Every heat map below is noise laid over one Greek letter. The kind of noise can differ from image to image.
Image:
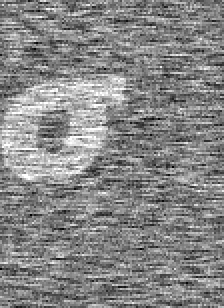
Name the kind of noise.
streaked along the rows
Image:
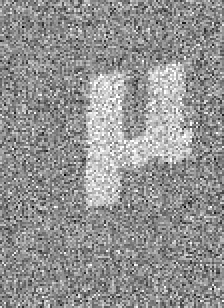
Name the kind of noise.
low rank plus noise
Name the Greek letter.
mu
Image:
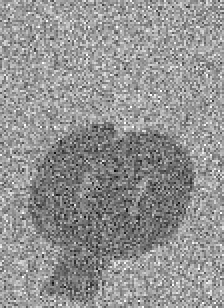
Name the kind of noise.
low rank plus noise
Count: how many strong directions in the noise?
one
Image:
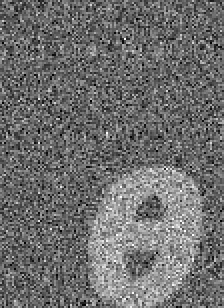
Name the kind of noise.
low rank plus noise
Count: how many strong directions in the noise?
two
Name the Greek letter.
theta
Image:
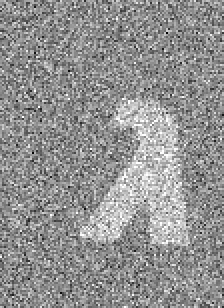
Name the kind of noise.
independent entries
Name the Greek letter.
lambda
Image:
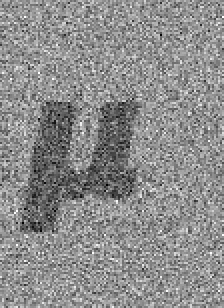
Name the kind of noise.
low rank plus noise
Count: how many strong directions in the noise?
two
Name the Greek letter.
mu
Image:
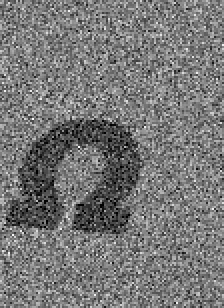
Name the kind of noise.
independent entries
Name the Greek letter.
omega
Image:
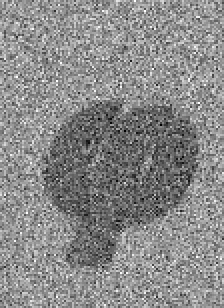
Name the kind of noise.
low rank plus noise
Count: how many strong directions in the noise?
two
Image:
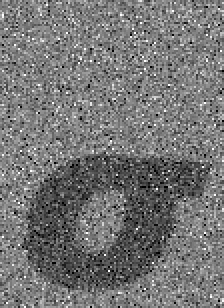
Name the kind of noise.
heavy tails
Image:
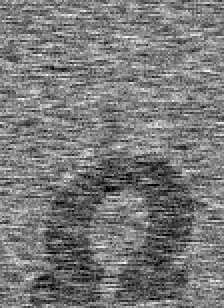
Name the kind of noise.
streaked along the rows
